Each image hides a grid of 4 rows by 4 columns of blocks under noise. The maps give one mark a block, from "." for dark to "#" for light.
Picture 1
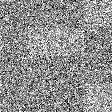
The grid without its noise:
. . . #
. # # .
. . . .
. . . #
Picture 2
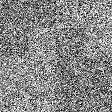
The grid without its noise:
. . # #
. # . #
# # . .
# # . .
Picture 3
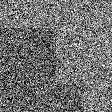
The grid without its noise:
# # # #
. . # #
. . # #
. . . #
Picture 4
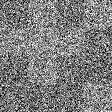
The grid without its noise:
. # . #
# # # .
. # . .
. . . #
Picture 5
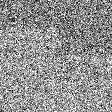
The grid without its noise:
. . . .
# # . .
# # # #
# # # #
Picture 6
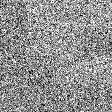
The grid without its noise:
. # # #
. # # .
. . # #
. . . .
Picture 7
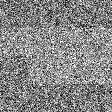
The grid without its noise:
. . . .
# # # #
. # # #
. . . .
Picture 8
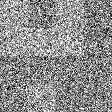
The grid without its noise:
# . # .
# # # .
. . . .
. # . .
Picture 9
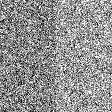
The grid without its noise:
. . # #
. . # #
. . # #
. . # #
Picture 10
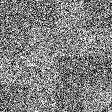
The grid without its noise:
. . # .
. # # #
# # . .
. # . #
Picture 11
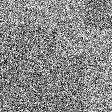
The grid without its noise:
# # # .
. . # #
. . . #
. . . #
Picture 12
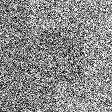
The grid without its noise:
. # # #
. . . #
. . . #
. . # #
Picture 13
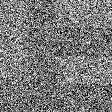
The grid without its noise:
# . # #
# . . .
# . # #
. . . .
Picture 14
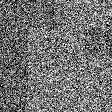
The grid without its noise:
. . # #
. # # .
. # # #
. # # #
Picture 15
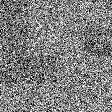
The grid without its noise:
. # # #
. # # .
. . # #
# # # #
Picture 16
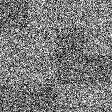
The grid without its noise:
. # # #
# # . #
# # . .
. . # #
